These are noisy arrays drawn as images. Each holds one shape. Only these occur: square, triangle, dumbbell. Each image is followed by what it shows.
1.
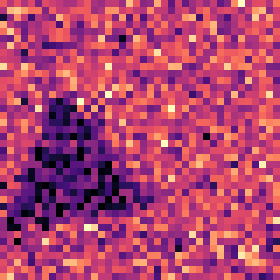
triangle
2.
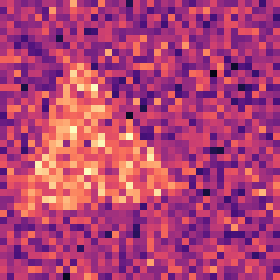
triangle
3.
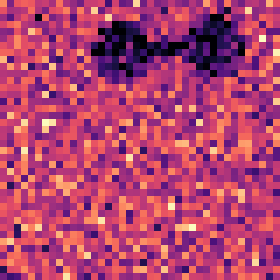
dumbbell
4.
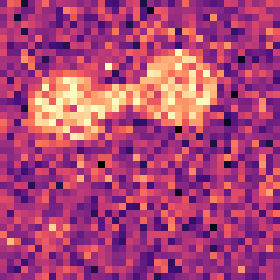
dumbbell
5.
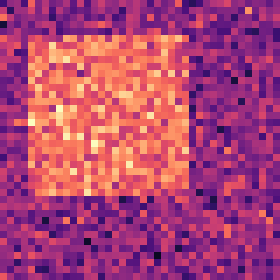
square
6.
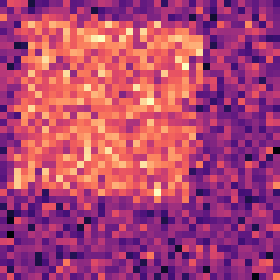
square
